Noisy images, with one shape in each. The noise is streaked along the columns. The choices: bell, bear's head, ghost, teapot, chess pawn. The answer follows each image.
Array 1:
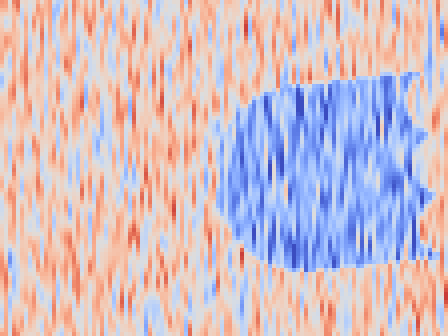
ghost
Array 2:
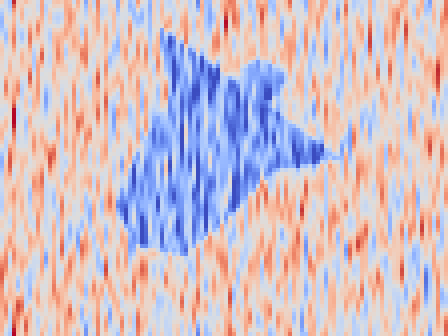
bell
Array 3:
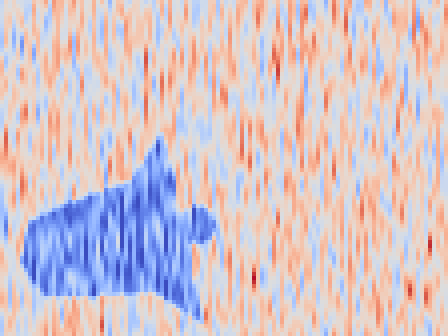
bell
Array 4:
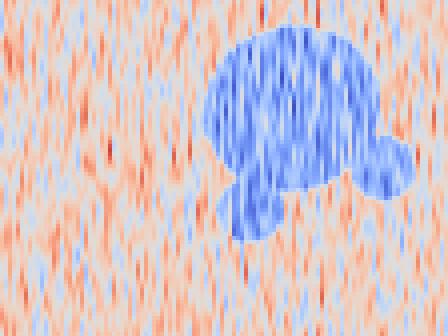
bear's head
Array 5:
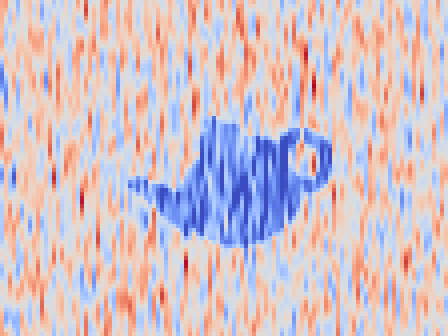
teapot
